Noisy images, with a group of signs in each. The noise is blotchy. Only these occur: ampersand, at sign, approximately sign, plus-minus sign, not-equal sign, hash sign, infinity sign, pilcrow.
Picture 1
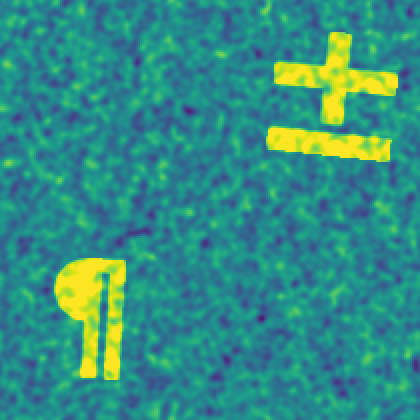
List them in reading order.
top right: plus-minus sign; bottom left: pilcrow
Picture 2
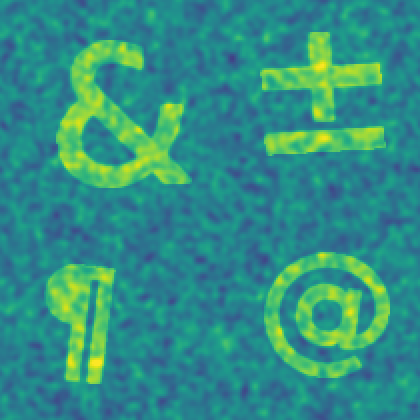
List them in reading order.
top left: ampersand; top right: plus-minus sign; bottom left: pilcrow; bottom right: at sign
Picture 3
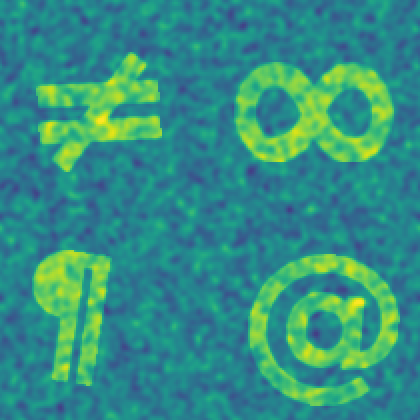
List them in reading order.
top left: not-equal sign; top right: infinity sign; bottom left: pilcrow; bottom right: at sign
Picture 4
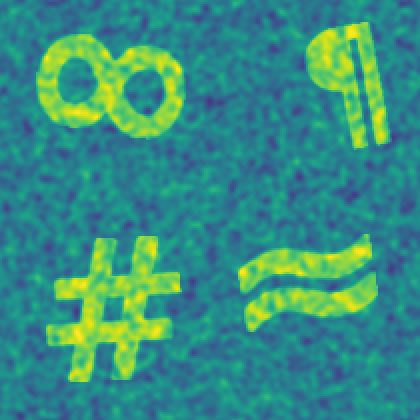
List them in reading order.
top left: infinity sign; top right: pilcrow; bottom left: hash sign; bottom right: approximately sign
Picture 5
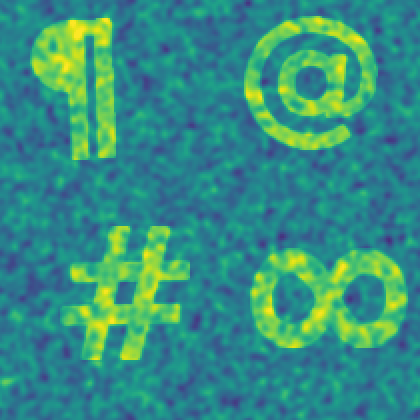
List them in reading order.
top left: pilcrow; top right: at sign; bottom left: hash sign; bottom right: infinity sign
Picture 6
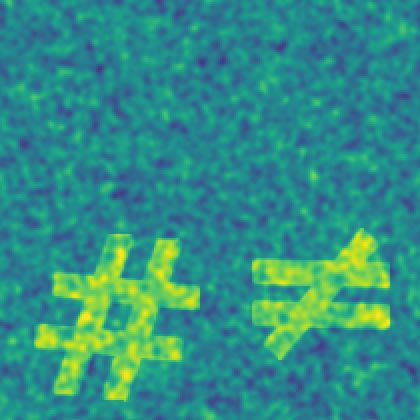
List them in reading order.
bottom left: hash sign; bottom right: not-equal sign
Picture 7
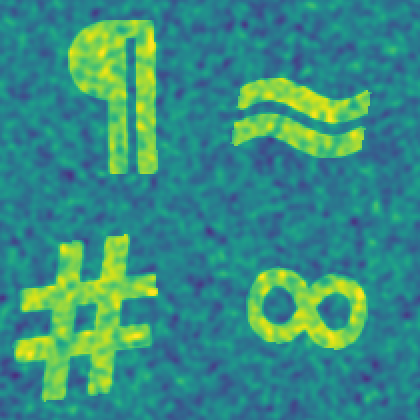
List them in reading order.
top left: pilcrow; top right: approximately sign; bottom left: hash sign; bottom right: infinity sign
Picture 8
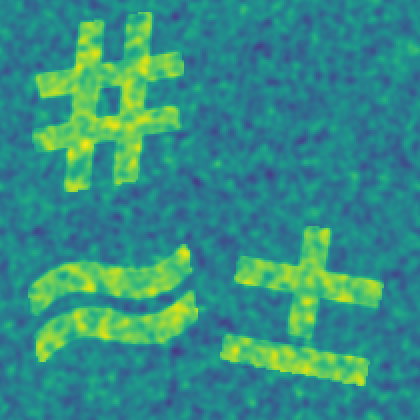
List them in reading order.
top left: hash sign; bottom left: approximately sign; bottom right: plus-minus sign
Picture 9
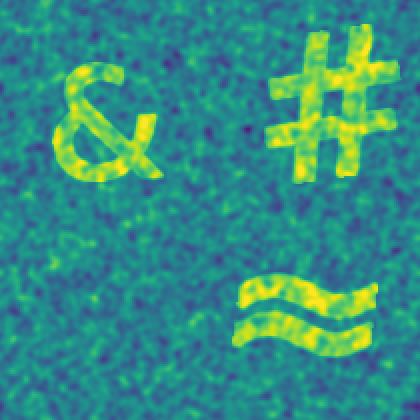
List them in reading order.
top left: ampersand; top right: hash sign; bottom right: approximately sign
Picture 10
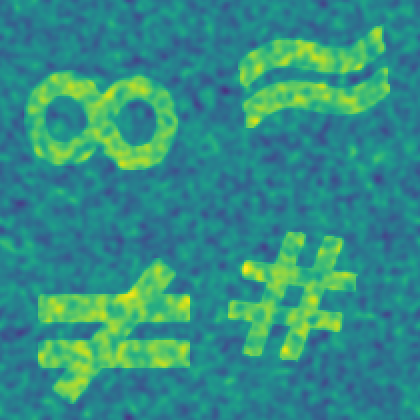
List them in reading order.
top left: infinity sign; top right: approximately sign; bottom left: not-equal sign; bottom right: hash sign
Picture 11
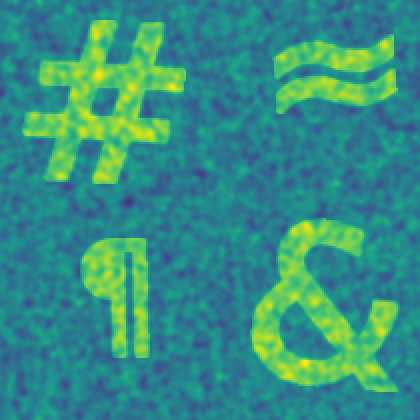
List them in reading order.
top left: hash sign; top right: approximately sign; bottom left: pilcrow; bottom right: ampersand
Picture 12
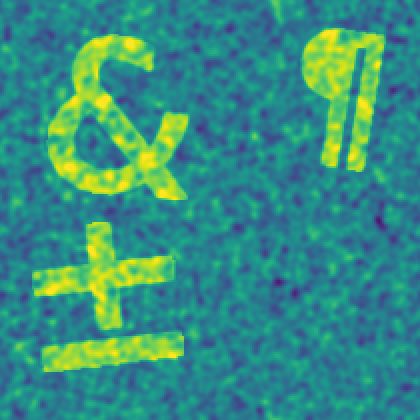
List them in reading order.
top left: ampersand; top right: pilcrow; bottom left: plus-minus sign
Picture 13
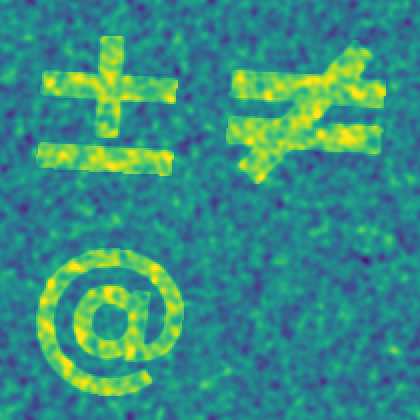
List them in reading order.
top left: plus-minus sign; top right: not-equal sign; bottom left: at sign
